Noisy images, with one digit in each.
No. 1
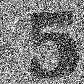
5
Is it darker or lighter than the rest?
darker
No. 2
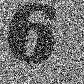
6
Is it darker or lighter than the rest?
darker
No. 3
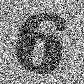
6
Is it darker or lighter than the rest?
darker
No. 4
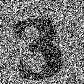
3
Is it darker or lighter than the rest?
darker
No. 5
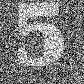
5
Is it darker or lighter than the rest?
lighter
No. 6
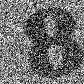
8
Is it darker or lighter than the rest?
darker
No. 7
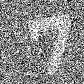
7
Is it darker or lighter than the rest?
lighter
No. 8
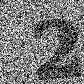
2
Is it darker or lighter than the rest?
darker
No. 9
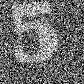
5
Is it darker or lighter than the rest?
lighter
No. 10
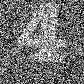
4
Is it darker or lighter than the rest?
lighter
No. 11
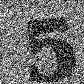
5
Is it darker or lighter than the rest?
darker
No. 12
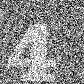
4
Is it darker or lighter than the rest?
lighter
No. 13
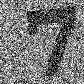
7
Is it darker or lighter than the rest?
darker
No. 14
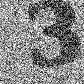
3
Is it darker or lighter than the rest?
darker
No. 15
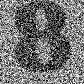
8
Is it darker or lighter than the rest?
darker
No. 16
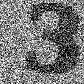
3
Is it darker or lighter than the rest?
darker
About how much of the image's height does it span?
nearly all
